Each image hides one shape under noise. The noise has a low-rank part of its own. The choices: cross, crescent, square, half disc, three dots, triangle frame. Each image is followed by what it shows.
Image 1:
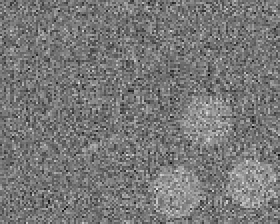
light three dots
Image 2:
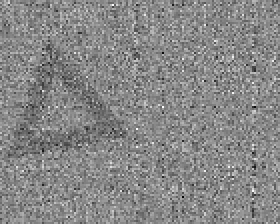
dark triangle frame
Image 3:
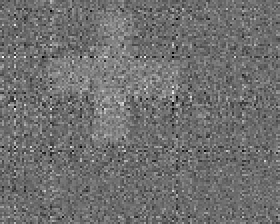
light cross
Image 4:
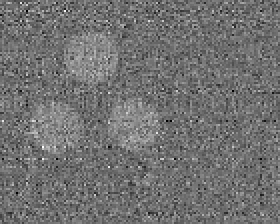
light three dots
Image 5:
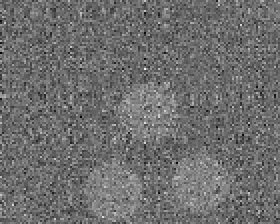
light three dots
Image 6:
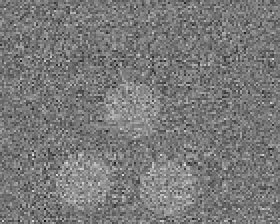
light three dots
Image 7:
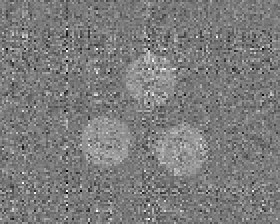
light three dots
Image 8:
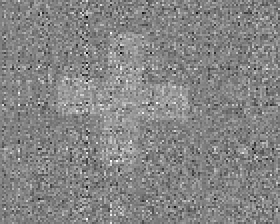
light cross
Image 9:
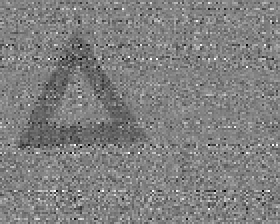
dark triangle frame
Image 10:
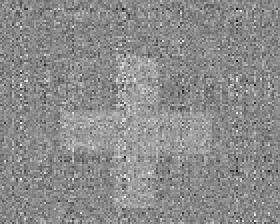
light cross
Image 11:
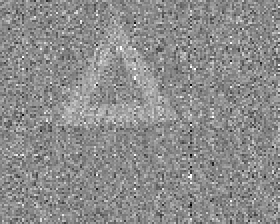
light triangle frame
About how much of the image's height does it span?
half
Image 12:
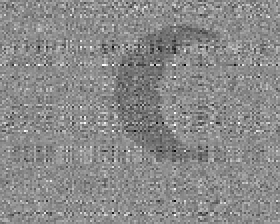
dark crescent
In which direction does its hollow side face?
right
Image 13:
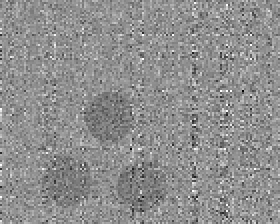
dark three dots
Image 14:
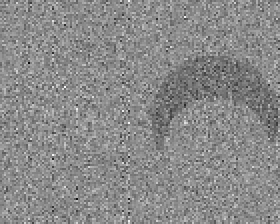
dark crescent, middle right
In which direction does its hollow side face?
down
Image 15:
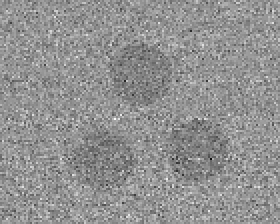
dark three dots
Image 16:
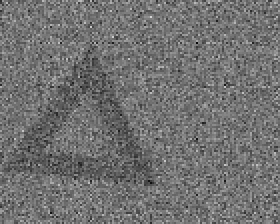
dark triangle frame
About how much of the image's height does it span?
two thirds
